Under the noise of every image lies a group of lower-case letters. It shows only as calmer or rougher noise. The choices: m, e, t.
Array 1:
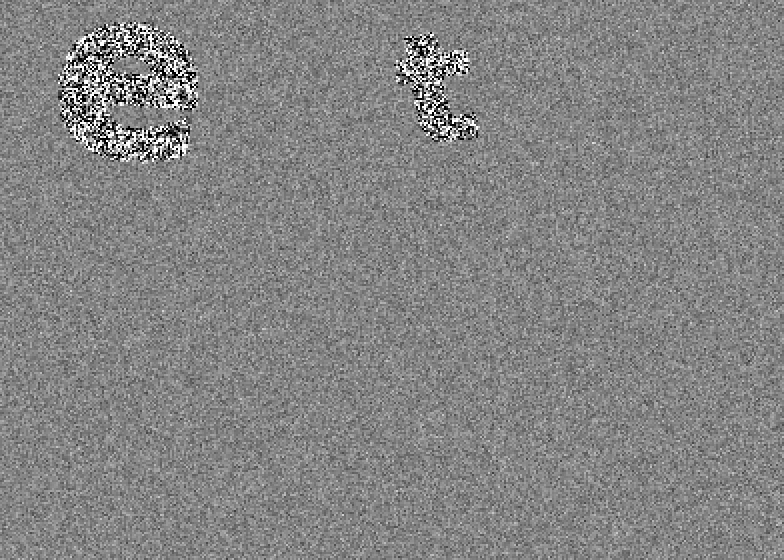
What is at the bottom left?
nothing
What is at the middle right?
nothing
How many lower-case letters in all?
2
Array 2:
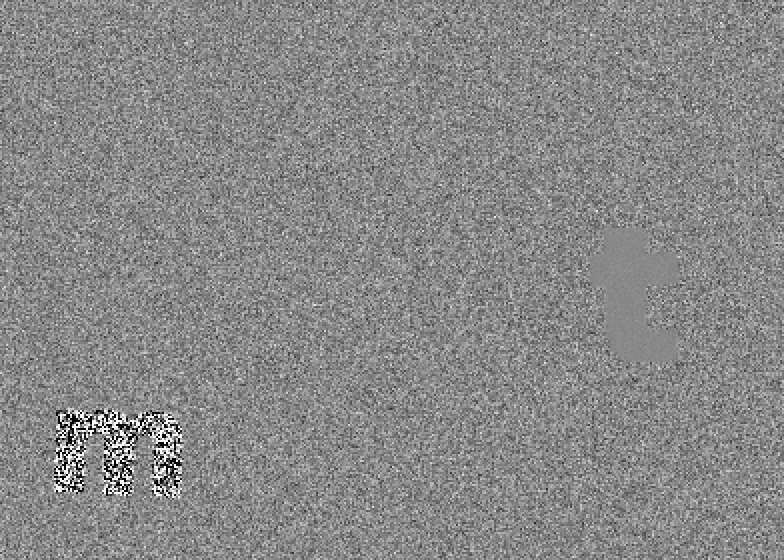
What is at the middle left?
nothing
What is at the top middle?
nothing
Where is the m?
bottom left
